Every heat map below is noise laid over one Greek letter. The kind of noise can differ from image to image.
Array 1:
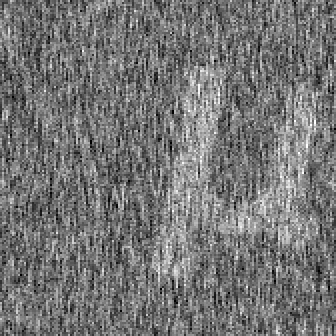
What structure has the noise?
streaked along the columns
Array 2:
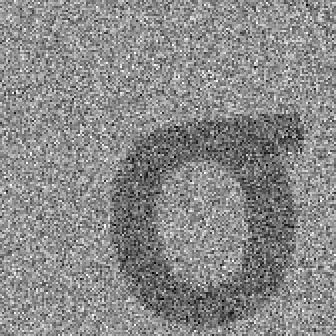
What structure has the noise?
independent entries
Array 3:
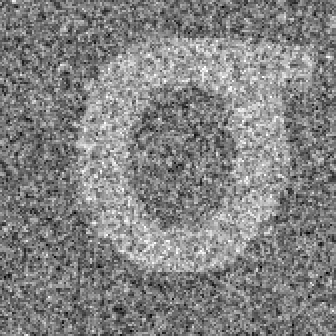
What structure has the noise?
blotchy
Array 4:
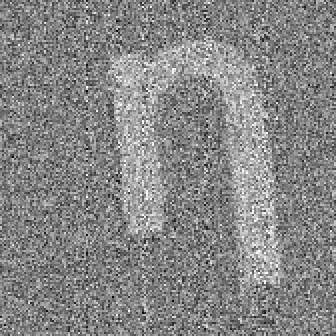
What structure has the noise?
columns of uneven size
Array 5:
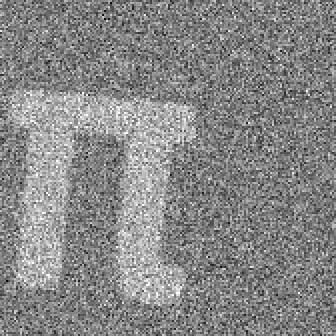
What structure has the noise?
low rank plus noise
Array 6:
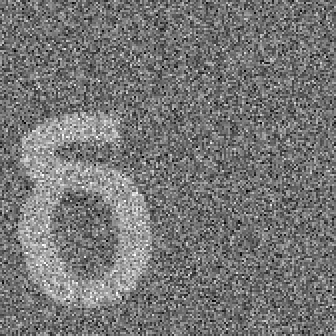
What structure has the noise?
independent entries
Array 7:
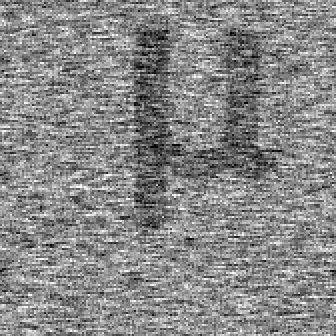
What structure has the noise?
streaked along the rows
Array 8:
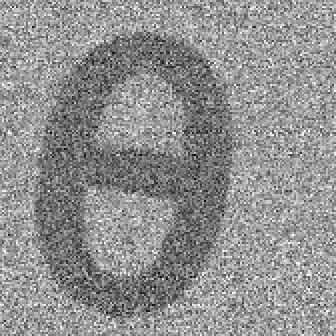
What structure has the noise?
rows of uneven size
